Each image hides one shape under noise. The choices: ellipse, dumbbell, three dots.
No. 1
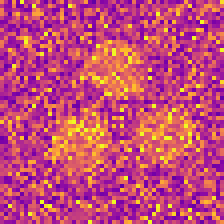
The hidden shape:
three dots
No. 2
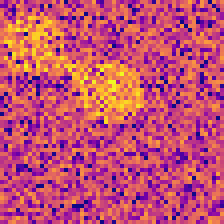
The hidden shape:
dumbbell
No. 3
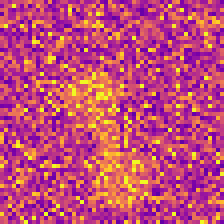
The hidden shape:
dumbbell
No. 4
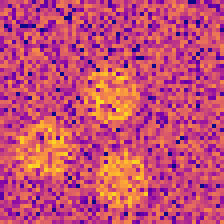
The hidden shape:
three dots
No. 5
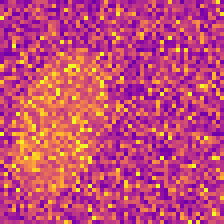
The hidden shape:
ellipse
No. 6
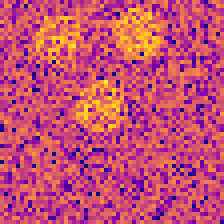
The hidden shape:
three dots
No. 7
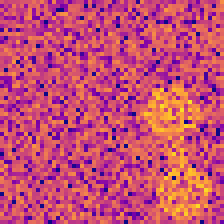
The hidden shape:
dumbbell
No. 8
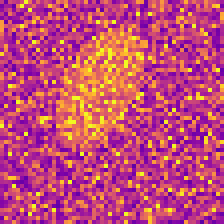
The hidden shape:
ellipse
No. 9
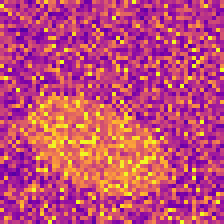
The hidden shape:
ellipse
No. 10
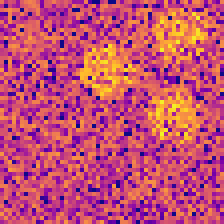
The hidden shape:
three dots
